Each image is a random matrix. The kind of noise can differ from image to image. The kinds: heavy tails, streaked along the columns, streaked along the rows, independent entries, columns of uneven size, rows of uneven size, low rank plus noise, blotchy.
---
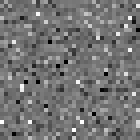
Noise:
heavy tails
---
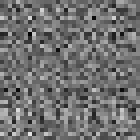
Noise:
low rank plus noise
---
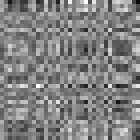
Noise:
low rank plus noise
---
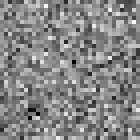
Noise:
independent entries
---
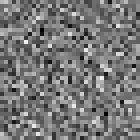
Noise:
independent entries
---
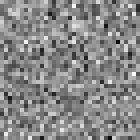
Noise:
low rank plus noise
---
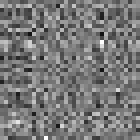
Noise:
low rank plus noise
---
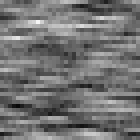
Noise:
streaked along the rows
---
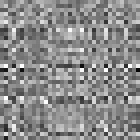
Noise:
low rank plus noise
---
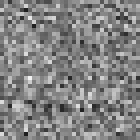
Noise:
low rank plus noise
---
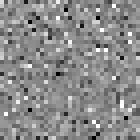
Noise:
heavy tails
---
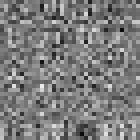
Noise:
low rank plus noise
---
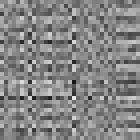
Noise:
low rank plus noise
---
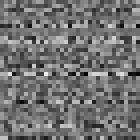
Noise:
rows of uneven size
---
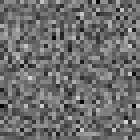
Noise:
low rank plus noise
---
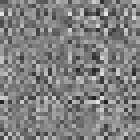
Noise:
low rank plus noise
